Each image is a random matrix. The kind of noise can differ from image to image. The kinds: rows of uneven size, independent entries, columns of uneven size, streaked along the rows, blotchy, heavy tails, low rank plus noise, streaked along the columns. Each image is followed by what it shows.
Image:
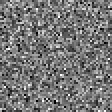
independent entries
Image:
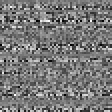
rows of uneven size
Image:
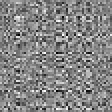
low rank plus noise
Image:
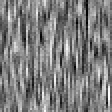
streaked along the columns
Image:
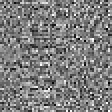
low rank plus noise
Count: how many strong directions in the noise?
three or four
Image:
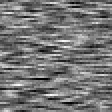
streaked along the rows
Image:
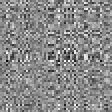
low rank plus noise
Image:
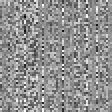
columns of uneven size
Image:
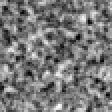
blotchy
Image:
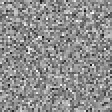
independent entries
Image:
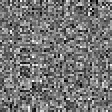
low rank plus noise
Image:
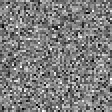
independent entries
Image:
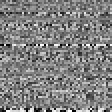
rows of uneven size
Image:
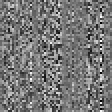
columns of uneven size
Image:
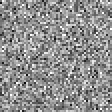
independent entries
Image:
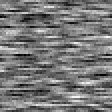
streaked along the rows
